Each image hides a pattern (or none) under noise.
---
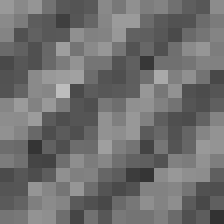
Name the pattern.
diagonal stripes
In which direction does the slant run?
bottom left to top right
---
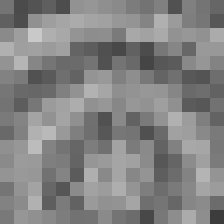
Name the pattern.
rings round one point
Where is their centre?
bottom middle
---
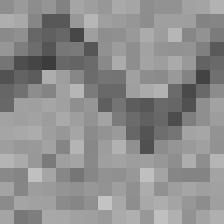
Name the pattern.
a wavy band
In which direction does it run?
left to right
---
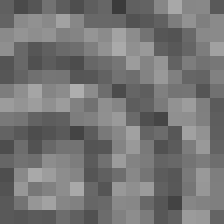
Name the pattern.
rings round one point
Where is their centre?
bottom left
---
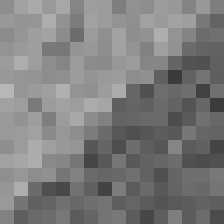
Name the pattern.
a sharp edge
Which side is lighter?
top left
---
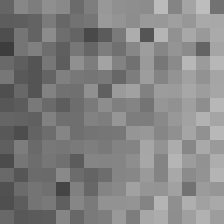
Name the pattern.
a smooth slope
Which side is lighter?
right
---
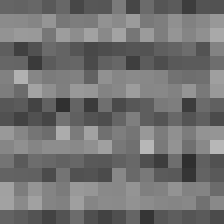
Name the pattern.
horizontal stripes
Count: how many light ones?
4
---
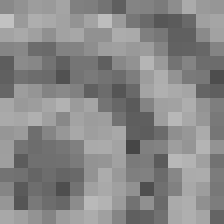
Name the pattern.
rings round one point
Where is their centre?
bottom left
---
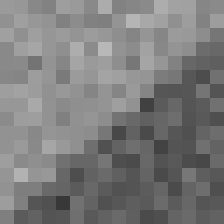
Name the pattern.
a sharp edge
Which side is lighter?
top left
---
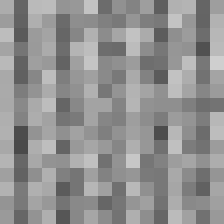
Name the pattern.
vertical stripes
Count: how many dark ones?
5
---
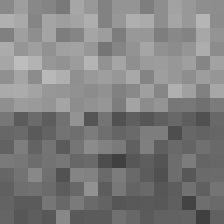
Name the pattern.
a sharp edge
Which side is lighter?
top
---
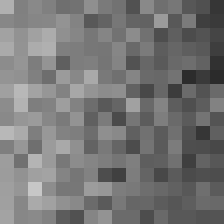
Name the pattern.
a smooth slope
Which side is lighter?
left
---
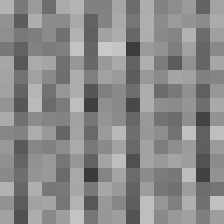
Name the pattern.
vertical stripes
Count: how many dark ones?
6
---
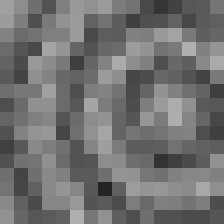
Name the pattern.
rings round one point
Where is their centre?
middle right
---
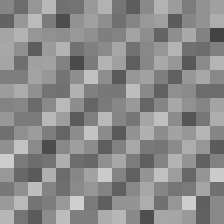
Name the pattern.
diagonal stripes
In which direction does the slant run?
bottom left to top right
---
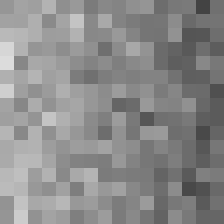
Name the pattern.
a smooth slope
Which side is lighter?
left
